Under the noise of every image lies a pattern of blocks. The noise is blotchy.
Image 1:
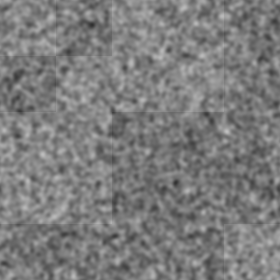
mirrored about the diagonal from the top left
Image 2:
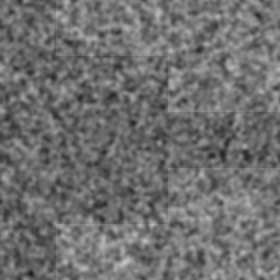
top and bottom mirror each other
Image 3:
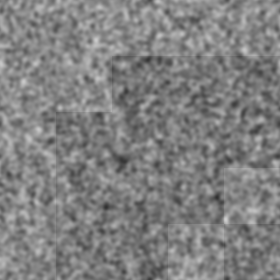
mirrored about the diagonal from the top left
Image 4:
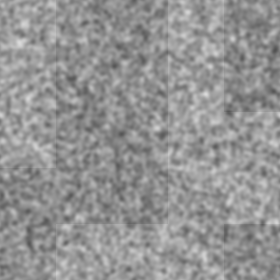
no symmetry
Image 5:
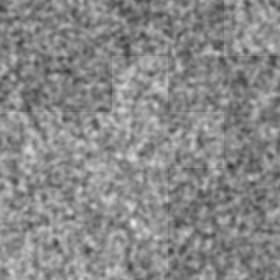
mirrored about the diagonal from the bottom left
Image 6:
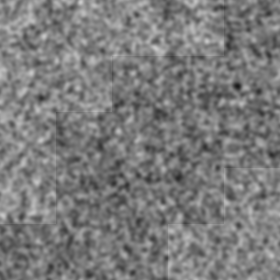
mirrored about the diagonal from the top left
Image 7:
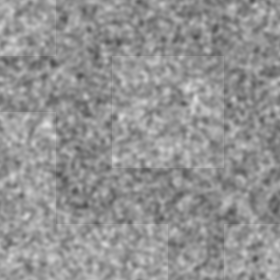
mirrored about the diagonal from the bottom left
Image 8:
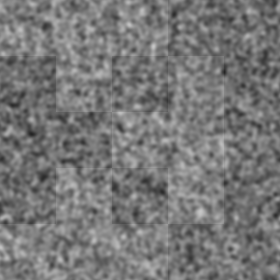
top and bottom mirror each other
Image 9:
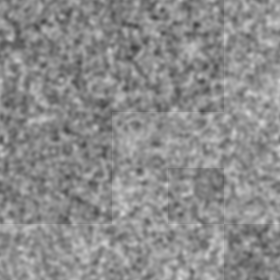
mirrored about the diagonal from the top left
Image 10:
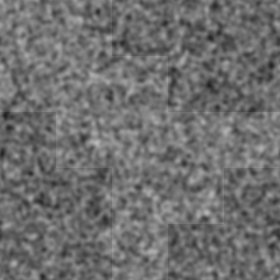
mirrored about the diagonal from the top left
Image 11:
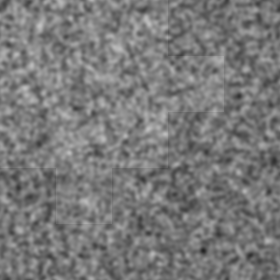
mirrored about the diagonal from the top left
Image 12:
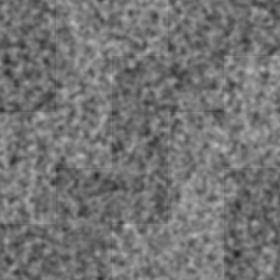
the same after a half turn
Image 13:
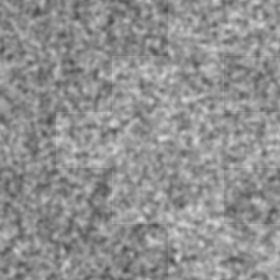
top and bottom mirror each other
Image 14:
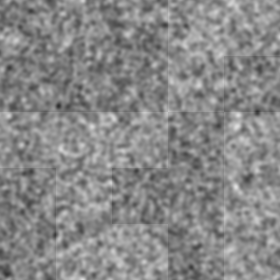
no symmetry
